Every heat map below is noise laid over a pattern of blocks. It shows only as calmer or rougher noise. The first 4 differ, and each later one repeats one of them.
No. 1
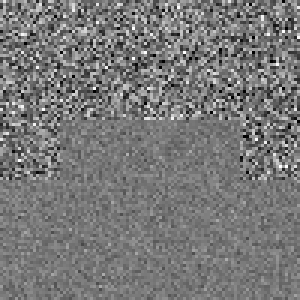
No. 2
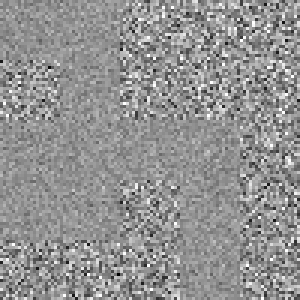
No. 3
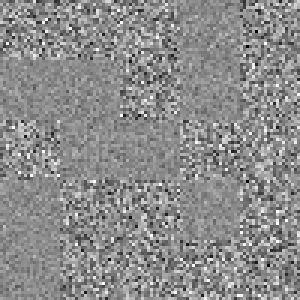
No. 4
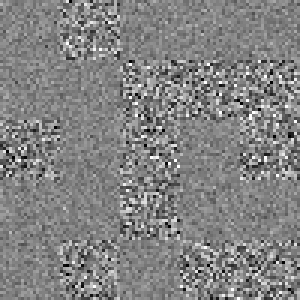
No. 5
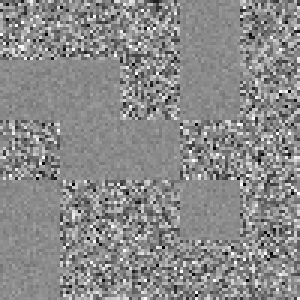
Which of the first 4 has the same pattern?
3
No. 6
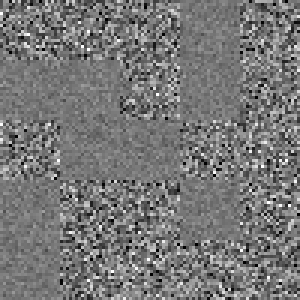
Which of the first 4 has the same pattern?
3
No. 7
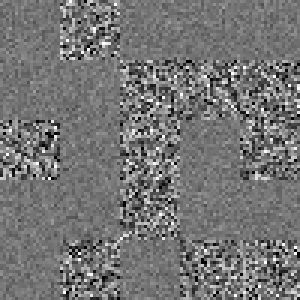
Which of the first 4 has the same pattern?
4
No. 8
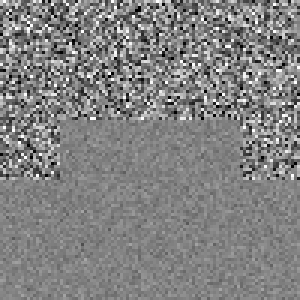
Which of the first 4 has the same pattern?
1
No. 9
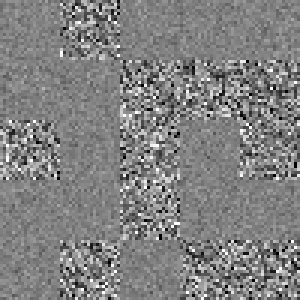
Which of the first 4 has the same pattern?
4
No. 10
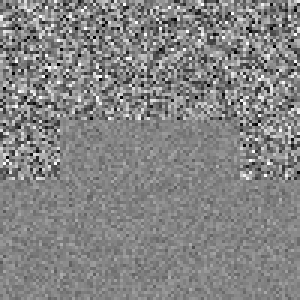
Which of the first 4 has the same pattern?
1
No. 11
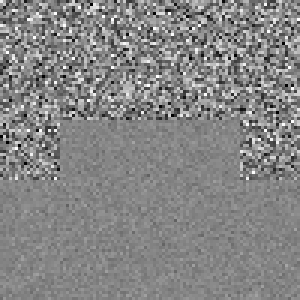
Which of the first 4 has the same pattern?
1
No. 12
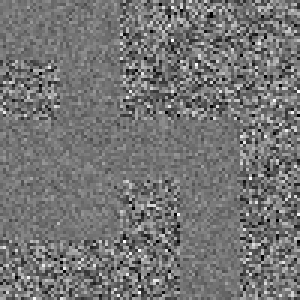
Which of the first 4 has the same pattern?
2
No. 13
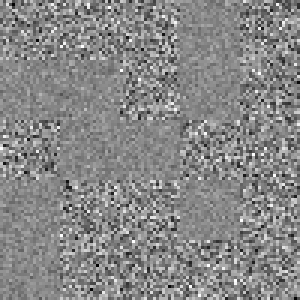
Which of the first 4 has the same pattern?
3
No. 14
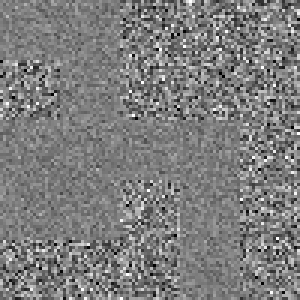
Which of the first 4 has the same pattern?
2
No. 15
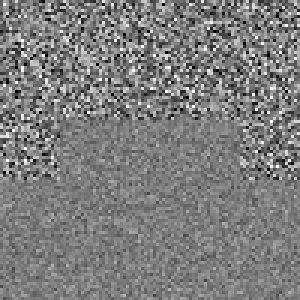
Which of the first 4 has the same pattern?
1
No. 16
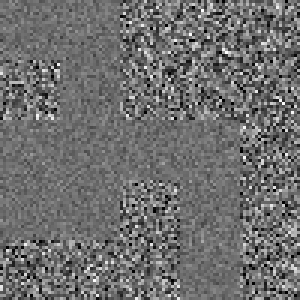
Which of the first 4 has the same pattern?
2
